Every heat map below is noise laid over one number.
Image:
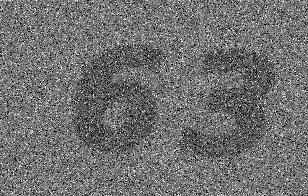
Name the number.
63
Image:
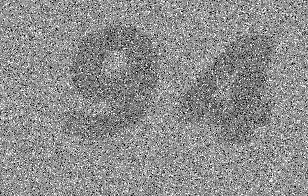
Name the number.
94
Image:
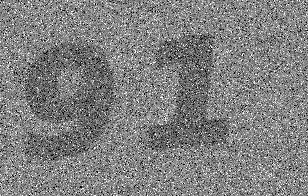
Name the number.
91
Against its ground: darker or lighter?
darker
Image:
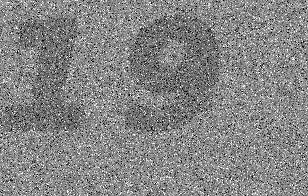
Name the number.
19
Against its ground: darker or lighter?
darker
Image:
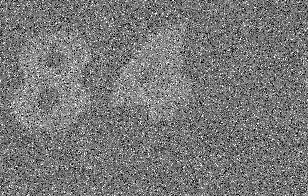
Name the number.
84
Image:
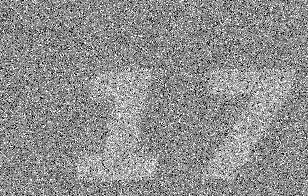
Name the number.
17
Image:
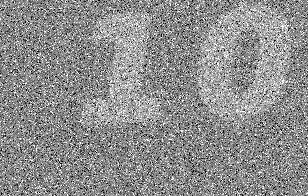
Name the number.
10
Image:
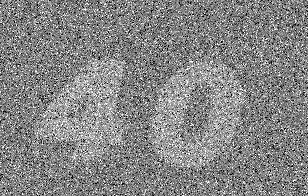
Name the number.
40
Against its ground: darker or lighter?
lighter
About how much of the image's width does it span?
two thirds
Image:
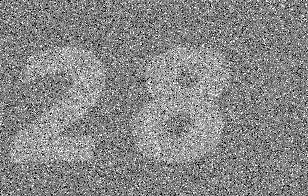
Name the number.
28
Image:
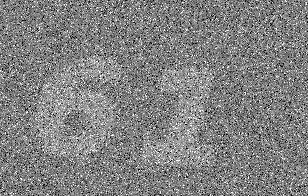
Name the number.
61
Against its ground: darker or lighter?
lighter
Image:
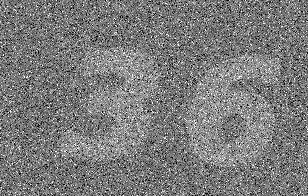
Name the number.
36
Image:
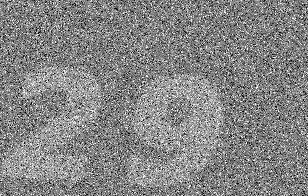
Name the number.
29
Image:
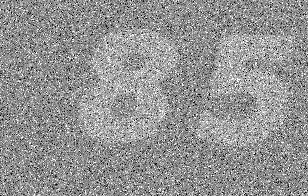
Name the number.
85
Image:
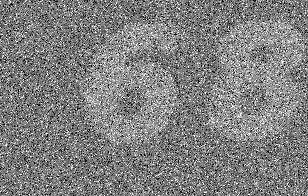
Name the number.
68
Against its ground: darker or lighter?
lighter
